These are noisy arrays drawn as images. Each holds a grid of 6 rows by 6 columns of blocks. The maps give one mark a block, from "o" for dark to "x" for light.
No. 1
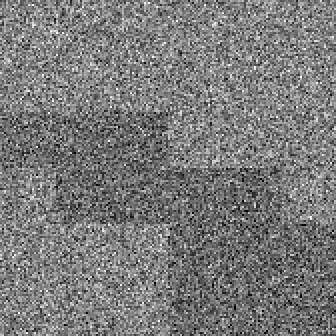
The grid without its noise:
x x x x x x
x x x x x x
o o o x x x
x o o o o x
x x x o o o
x x x o o o
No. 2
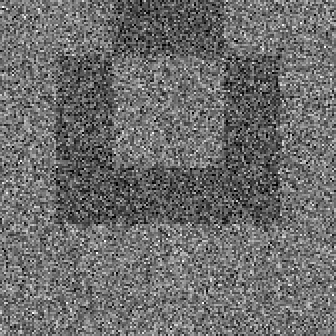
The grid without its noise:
x x o o x x
x o x x o x
x o x x o x
x o o o o x
x x x x x x
x x x x x x
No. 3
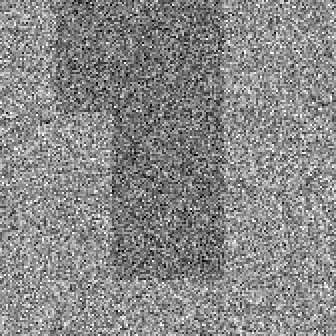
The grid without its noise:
x o o o x x
x o o o x x
x x o o x x
x x o o x x
x x o o x x
x x x x x x
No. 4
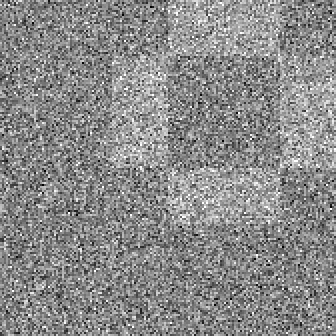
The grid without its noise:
o o o x x o
o o x o o x
o o x o o x
o o o x x o
o o o o o o
o o o o o o
